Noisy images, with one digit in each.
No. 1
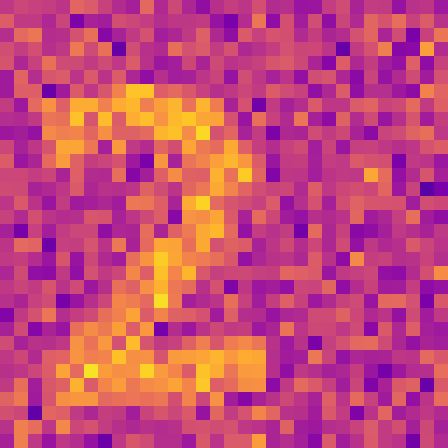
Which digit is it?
2
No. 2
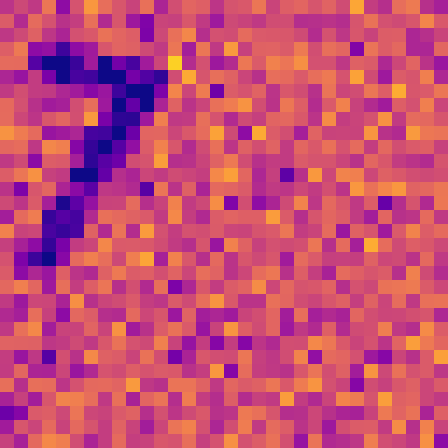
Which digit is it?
7
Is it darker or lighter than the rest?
darker
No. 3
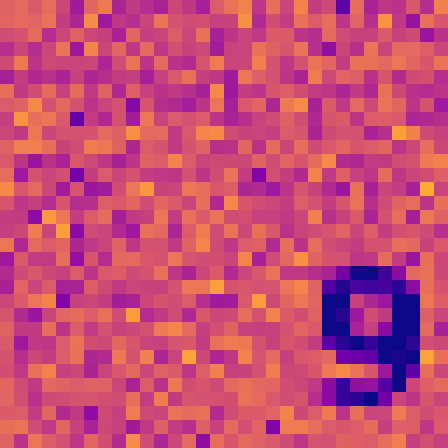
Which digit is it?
9
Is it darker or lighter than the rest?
darker
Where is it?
bottom right
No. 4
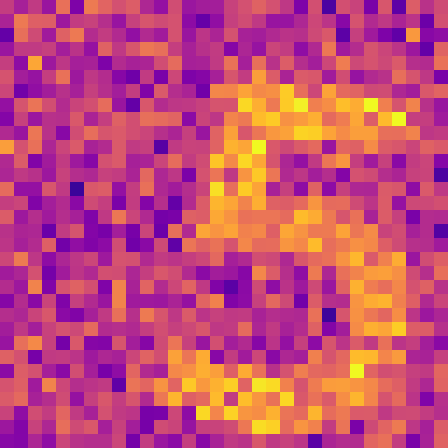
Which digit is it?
5
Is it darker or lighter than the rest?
lighter
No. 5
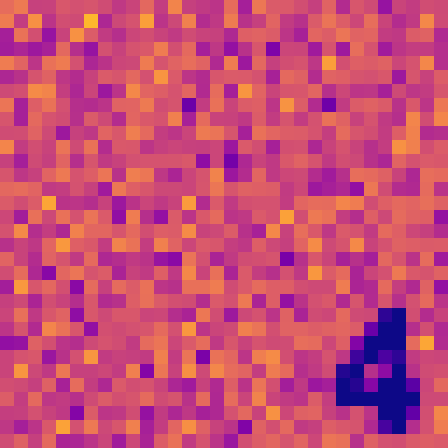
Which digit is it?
4
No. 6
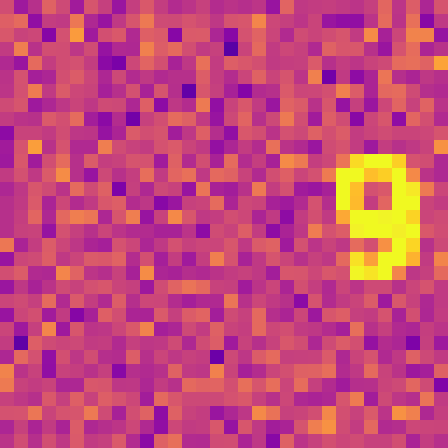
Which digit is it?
9
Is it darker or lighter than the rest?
lighter
